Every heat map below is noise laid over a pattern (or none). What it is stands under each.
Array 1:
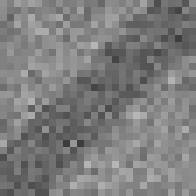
a diagonal band
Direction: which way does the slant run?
bottom left to top right
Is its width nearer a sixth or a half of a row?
a half
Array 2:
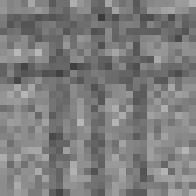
bands of rows crossing bands of columns
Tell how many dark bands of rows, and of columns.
2 and 3
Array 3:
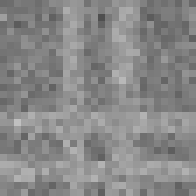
bands of rows crossing bands of columns
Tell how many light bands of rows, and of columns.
2 and 2
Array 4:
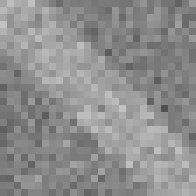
a diagonal band
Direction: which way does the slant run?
top left to bottom right
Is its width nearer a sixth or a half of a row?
a half
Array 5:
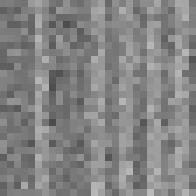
bands of columns
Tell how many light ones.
5
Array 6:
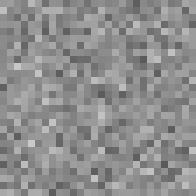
only noise
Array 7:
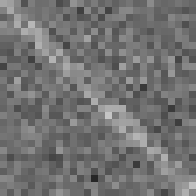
a diagonal band
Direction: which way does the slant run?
top left to bottom right
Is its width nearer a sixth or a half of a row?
a sixth
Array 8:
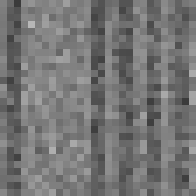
bands of columns
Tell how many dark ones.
5
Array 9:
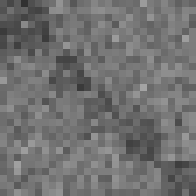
blocks along the diagonal
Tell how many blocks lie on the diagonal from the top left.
5
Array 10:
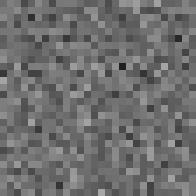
only noise
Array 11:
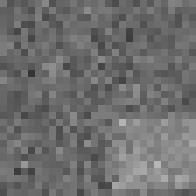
one block
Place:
bottom right
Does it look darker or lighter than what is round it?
lighter
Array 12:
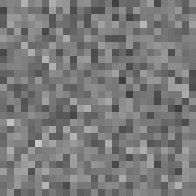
only noise
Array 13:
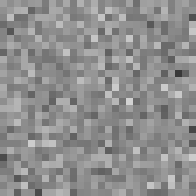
only noise
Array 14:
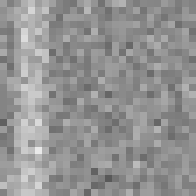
one band of columns
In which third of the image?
left
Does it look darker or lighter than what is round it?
lighter
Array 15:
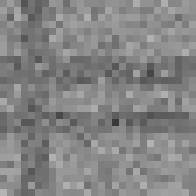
bands of rows crossing bands of columns
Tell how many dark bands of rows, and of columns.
2 and 1
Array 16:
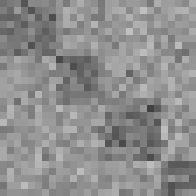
blocks along the diagonal
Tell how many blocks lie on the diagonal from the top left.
4
